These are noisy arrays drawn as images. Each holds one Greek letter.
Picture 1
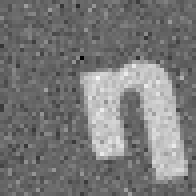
eta
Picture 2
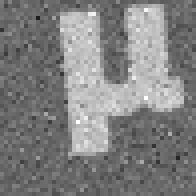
mu
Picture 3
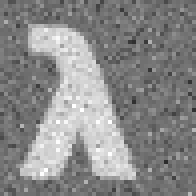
lambda
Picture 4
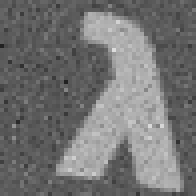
lambda
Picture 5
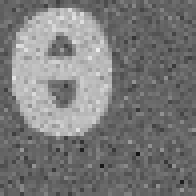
theta
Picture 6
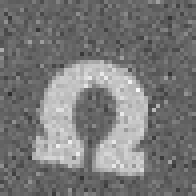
omega
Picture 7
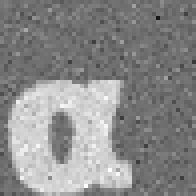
alpha
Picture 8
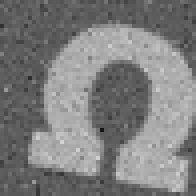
omega
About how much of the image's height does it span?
nearly all
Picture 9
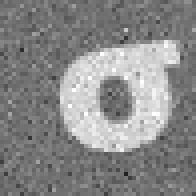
sigma
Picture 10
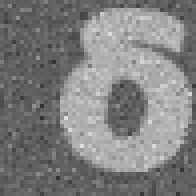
delta
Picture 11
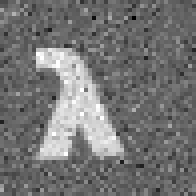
lambda
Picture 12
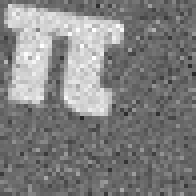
pi
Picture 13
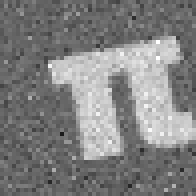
pi
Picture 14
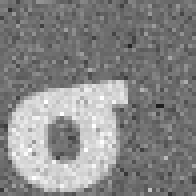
sigma
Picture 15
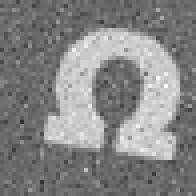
omega
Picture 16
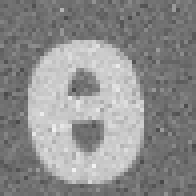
theta
